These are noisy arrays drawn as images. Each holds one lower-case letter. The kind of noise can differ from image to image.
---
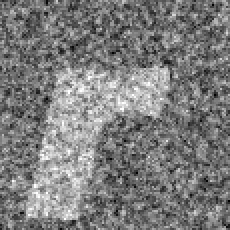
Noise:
blotchy
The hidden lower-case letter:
r
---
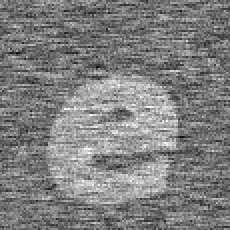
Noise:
streaked along the rows
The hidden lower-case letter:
e
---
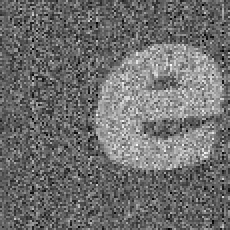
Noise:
columns of uneven size
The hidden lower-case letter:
e
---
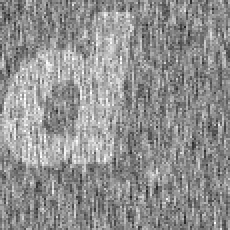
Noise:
streaked along the columns
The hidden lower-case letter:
d
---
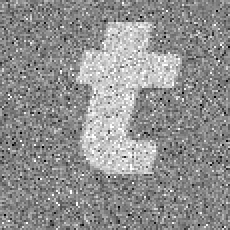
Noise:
heavy tails
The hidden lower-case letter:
t
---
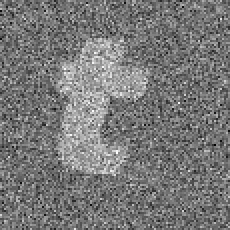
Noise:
independent entries
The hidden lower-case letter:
t
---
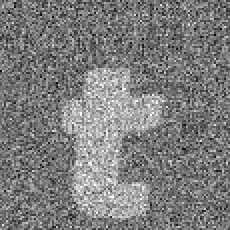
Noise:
low rank plus noise
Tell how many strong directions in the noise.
five to eight
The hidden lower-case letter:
t
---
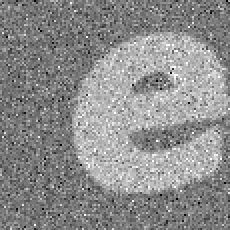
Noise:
heavy tails
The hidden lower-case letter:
e
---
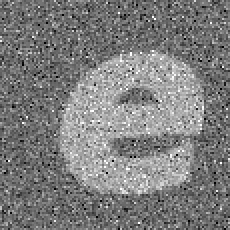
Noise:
heavy tails
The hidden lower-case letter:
e
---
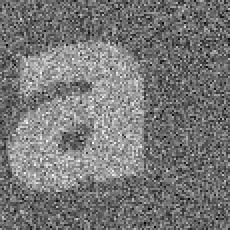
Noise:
independent entries
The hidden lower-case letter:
a
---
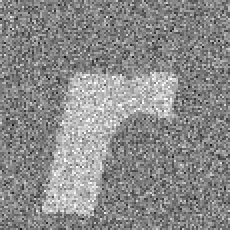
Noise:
independent entries
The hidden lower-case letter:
r
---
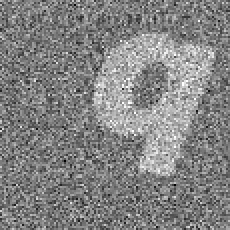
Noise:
low rank plus noise
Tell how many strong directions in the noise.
three or four
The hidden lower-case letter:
q
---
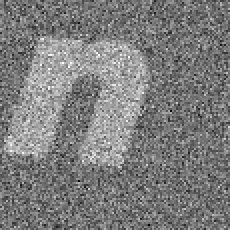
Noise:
independent entries
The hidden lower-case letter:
n
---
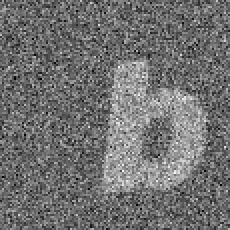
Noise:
independent entries
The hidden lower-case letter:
b
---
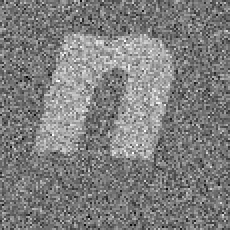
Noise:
independent entries
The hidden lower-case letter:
n
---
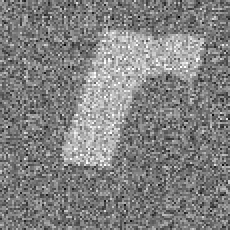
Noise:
low rank plus noise
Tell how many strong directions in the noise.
two
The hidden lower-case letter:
r
